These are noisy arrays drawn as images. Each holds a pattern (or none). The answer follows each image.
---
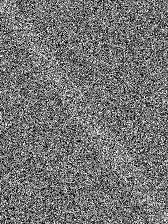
a diagonal band
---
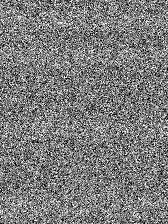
bands of rows
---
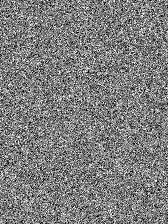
only noise
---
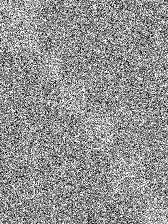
blocks along the diagonal
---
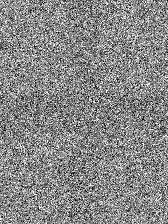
bands of rows crossing bands of columns
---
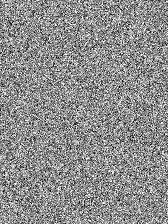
only noise
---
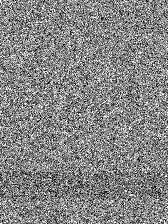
one band of rows
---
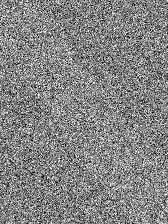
a diagonal band
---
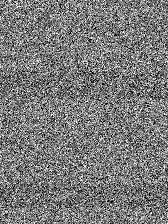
bands of rows
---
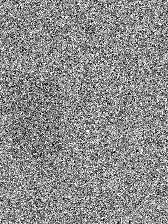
one block
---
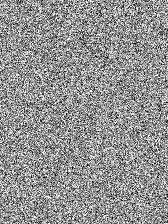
only noise
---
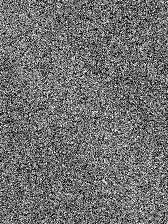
a diagonal band
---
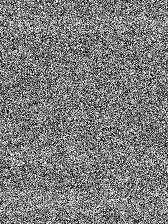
bands of rows
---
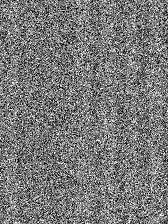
bands of columns
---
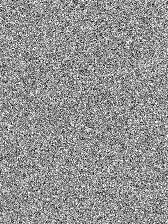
only noise
